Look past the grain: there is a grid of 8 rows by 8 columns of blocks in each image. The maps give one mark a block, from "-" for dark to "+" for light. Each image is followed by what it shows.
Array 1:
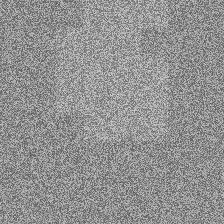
- - - + + + - -
- - + + + - - -
- - + + + + - -
- - + + + + - -
- - - + + + - -
- - - - - - - -
- - - - - - - -
- - - - - - - -
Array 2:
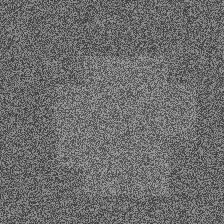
- - - - - - - -
- - - - - - - -
- - - + + + - -
- - + + + + + -
- - + + + + + -
- - + + + + - -
- - - + + + - -
- - - - - - - -
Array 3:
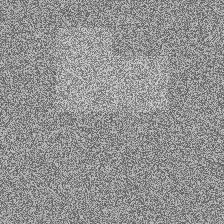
- - - - - - - -
- - + + - - - -
- - + + + + - -
- - + + + + - -
- - - - - - - -
- - - - - - - -
- - - - - - - -
- - - - - - - -
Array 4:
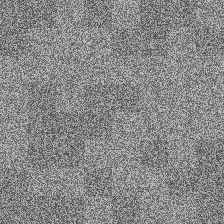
- - + - + - - +
- + + + - - + -
+ + + + + + + +
+ - + - - + + +
+ - - - + + + +
+ - - + + - + -
- + + - + + - -
- - - + - + + -
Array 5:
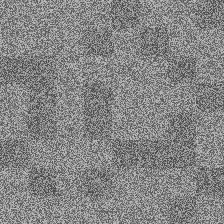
+ + + + - + + -
+ + + - + - + +
- - + + + + - +
+ - + - + + + -
+ - + - + + - +
- + + + - - - +
+ - + - + + + -
+ + + + + + - +
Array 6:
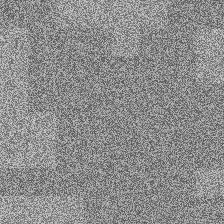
- - + + + + - -
+ - - - + - - +
+ - - - - - - +
+ - - - - - - -
+ + - - - - - -
+ + - - - - - -
- - - - - - - +
+ + + - - - - -
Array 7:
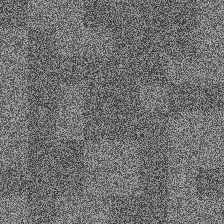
- + + - - - - +
+ - + + - - - +
+ - - - - - + +
+ - + - - + - -
+ - + - - - + +
+ - - + + - + +
- - - + + - + -
+ - + + - - + +
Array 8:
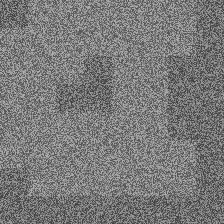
- + + + + + + -
+ + + + + + + -
+ + + - + + - -
+ + - - + + - -
+ + + + + + - -
+ + + + + + + -
- + + + + + + -
- - - - - - - -
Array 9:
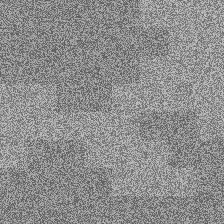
- - - - - + + +
- - - - - - + +
- - - - - + + +
+ + - - + + + +
+ + + + + - - +
+ - - + + + - -
- - - - + + + -
- - - - - - - -
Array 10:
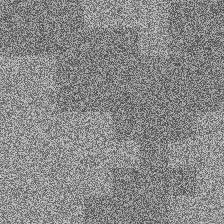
- - - + + + - -
- - - - - + - -
+ + - - - - - -
+ + - - - - - -
+ + + + - - - +
+ + + + + - + +
+ + + + - - - +
+ + + - - - + +
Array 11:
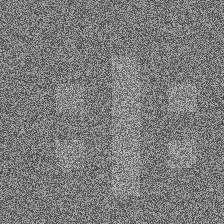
- - - - - - - -
- - - - - - - -
- - - - + - - -
- - + - + - + -
- - - - + - - -
- - + - + - + -
- - - - + - - -
- - - - - - - -
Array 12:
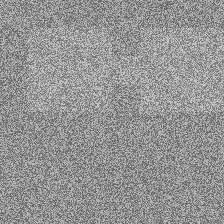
- - - - - - - -
- + + + - + + +
- + + + + + + +
- + + + - + + +
- - - - - - - -
- - - - - - - -
- - - - - - - -
- - - - - - - -
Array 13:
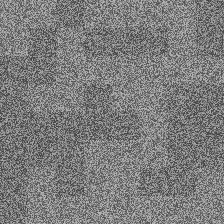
+ + - + + + + -
+ - + - - - + -
- - + + + + + +
- + + - + + - -
- - - - - + - -
- - - + + + - -
- + - + + - - +
- + + + + + + +
